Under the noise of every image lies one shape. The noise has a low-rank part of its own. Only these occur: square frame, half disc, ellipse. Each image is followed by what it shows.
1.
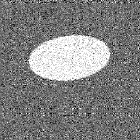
light ellipse
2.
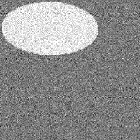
light ellipse
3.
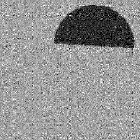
dark half disc
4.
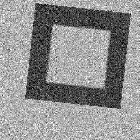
dark square frame
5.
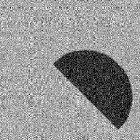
dark half disc
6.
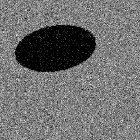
dark ellipse
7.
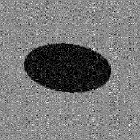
dark ellipse
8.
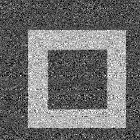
light square frame
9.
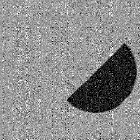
dark half disc
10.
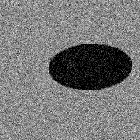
dark ellipse
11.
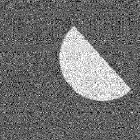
light half disc
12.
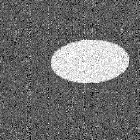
light ellipse
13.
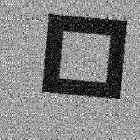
dark square frame
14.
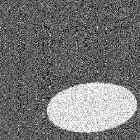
light ellipse
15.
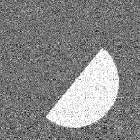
light half disc
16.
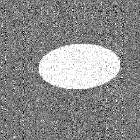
light ellipse
